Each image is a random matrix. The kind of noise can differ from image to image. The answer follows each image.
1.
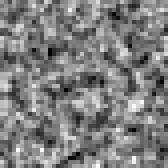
blotchy
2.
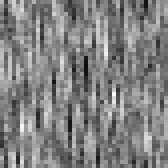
streaked along the columns
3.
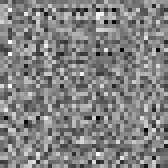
low rank plus noise
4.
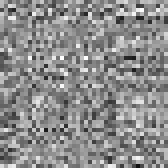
low rank plus noise
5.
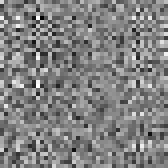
low rank plus noise
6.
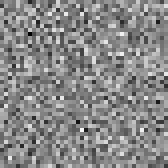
low rank plus noise
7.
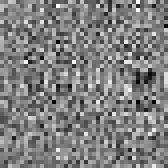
low rank plus noise
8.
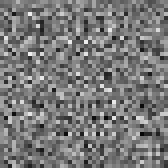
low rank plus noise
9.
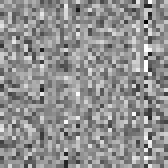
columns of uneven size
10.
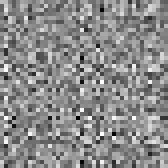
low rank plus noise
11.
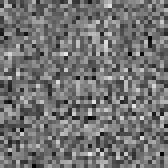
low rank plus noise
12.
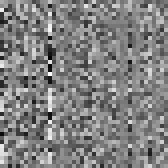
columns of uneven size
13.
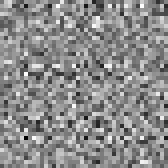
low rank plus noise
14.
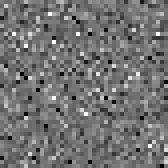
heavy tails
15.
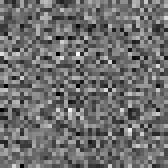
low rank plus noise
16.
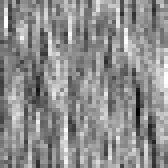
streaked along the columns
